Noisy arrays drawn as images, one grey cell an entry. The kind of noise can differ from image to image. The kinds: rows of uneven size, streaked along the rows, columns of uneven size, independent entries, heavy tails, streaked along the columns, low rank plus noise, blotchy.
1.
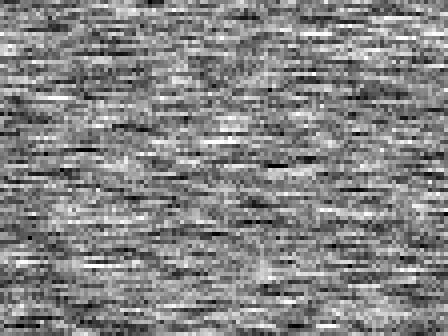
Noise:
streaked along the rows
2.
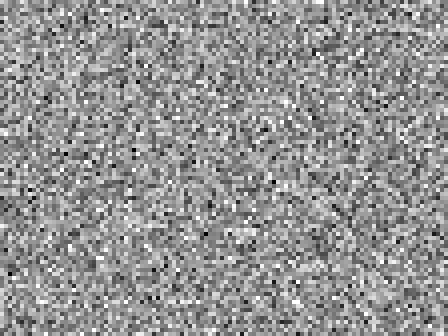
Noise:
independent entries
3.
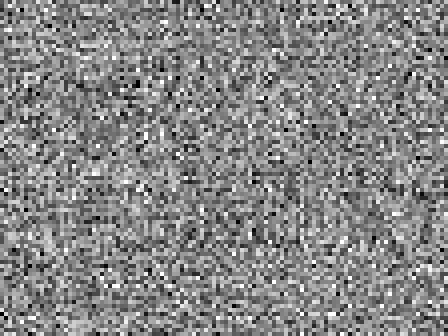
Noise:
low rank plus noise
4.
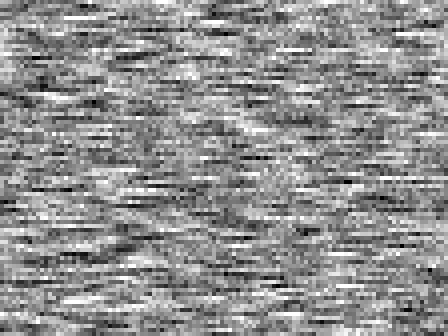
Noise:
streaked along the rows
